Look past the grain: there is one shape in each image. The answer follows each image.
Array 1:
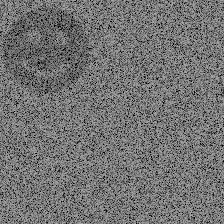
smiling face
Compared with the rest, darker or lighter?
darker
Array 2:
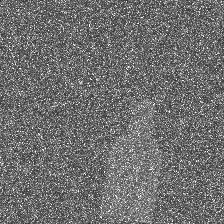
bottle
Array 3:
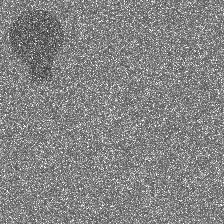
light bulb
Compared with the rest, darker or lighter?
darker
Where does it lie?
top left
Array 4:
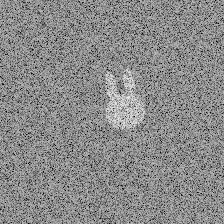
rabbit's head
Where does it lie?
centre
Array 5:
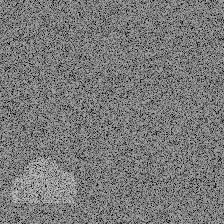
cloud
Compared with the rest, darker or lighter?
lighter
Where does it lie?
bottom left
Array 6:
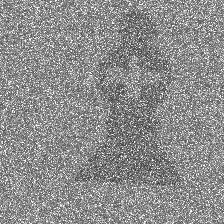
chess bishop
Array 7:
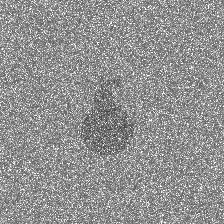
pear
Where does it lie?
centre
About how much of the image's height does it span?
a third
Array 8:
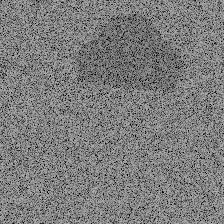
cloud
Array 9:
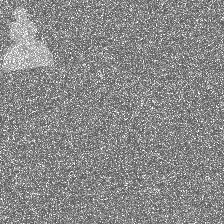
chess pawn
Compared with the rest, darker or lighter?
lighter
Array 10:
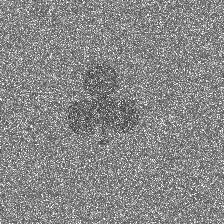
club
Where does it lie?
centre
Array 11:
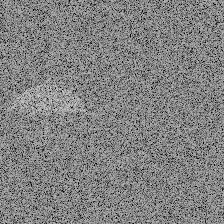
umbrella
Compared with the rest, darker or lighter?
lighter
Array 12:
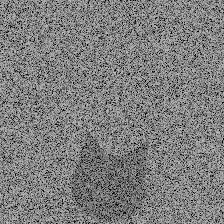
cat's head
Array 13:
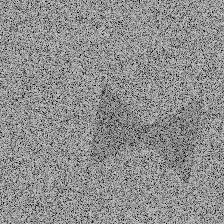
bow tie
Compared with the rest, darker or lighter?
darker
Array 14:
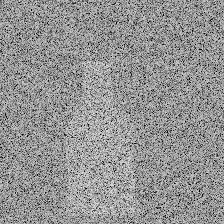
bottle
